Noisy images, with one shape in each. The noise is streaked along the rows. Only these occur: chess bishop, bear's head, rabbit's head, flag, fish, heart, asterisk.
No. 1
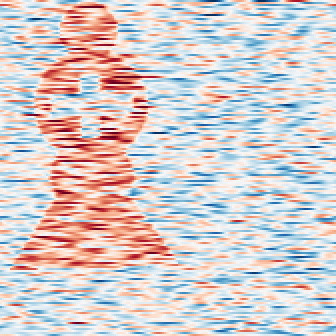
red chess bishop
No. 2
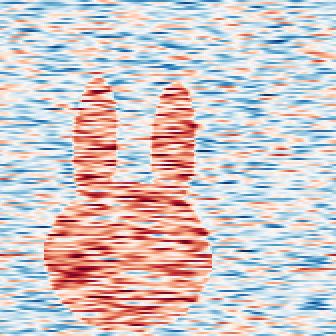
red rabbit's head
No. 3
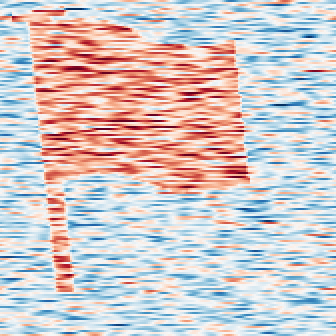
red flag
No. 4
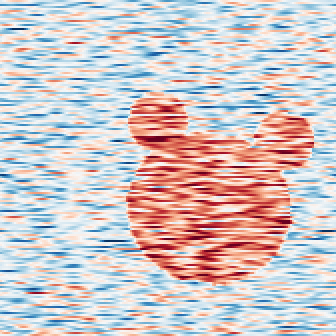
red bear's head
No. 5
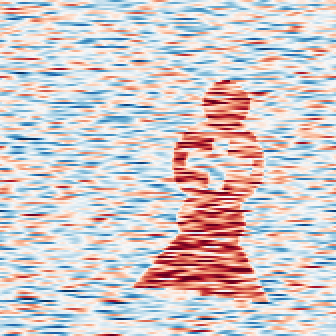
red chess bishop
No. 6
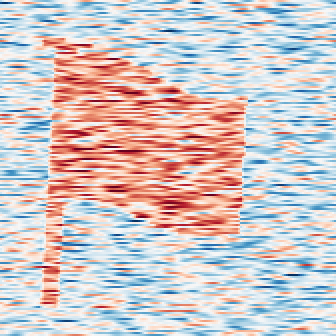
red flag
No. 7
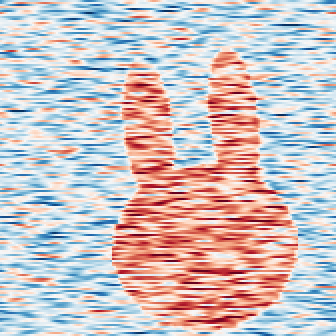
red rabbit's head
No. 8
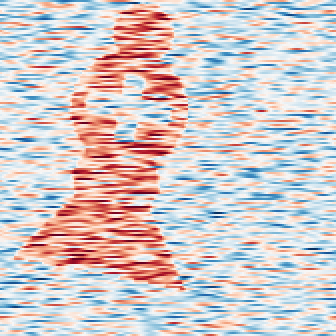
red chess bishop
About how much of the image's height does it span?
nearly all
